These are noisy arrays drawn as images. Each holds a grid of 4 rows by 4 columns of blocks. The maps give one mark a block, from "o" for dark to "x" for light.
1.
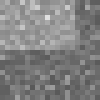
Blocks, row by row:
x x x o
x x x o
o o o o
o o o o
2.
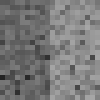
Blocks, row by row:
o o x x
o o x x
o o x x
o o x x
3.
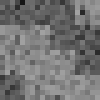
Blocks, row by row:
o o o x
x x o o
x x x o
o x x x
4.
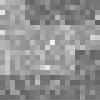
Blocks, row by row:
x o o o
x x x x
x x x o
o o o o
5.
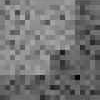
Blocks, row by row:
x x x o
x x x o
x x o o
o o o o
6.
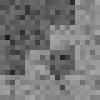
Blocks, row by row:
o o o x
o o x x
o x o x
x x x x
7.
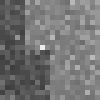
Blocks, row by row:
o x x x
o x x x
o o x x
o o x x
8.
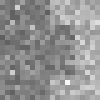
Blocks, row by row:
o o x x
o o o x
o o o x
o o x x
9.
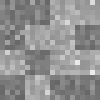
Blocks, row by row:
o o x x
o x x o
x o x x
o x o o
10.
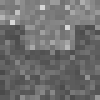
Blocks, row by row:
x x x x
o x x o
o o o o
o o o o
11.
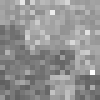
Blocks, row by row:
x x x x
o x x x
o o o x
o o x o
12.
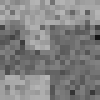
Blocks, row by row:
x x x x
o x o o
o o o o
x x o o
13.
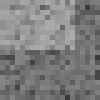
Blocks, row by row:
x x x o
x x x o
o o o o
o o o o
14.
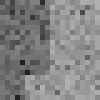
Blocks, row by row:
o o x x
o o x x
o o x x
o x x x
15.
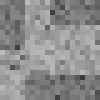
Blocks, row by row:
o x o o
o x x x
x x x x
x o o o
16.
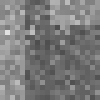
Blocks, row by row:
x o x x
x o o o
x o o o
x o o o
